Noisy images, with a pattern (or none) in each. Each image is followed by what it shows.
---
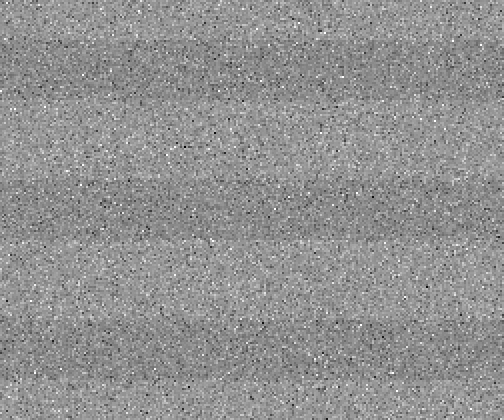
horizontal stripes
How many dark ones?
3
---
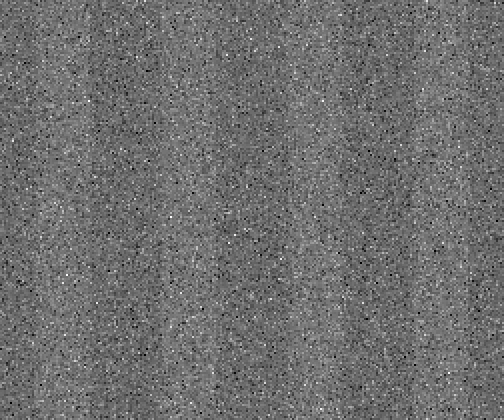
vertical stripes
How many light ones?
4
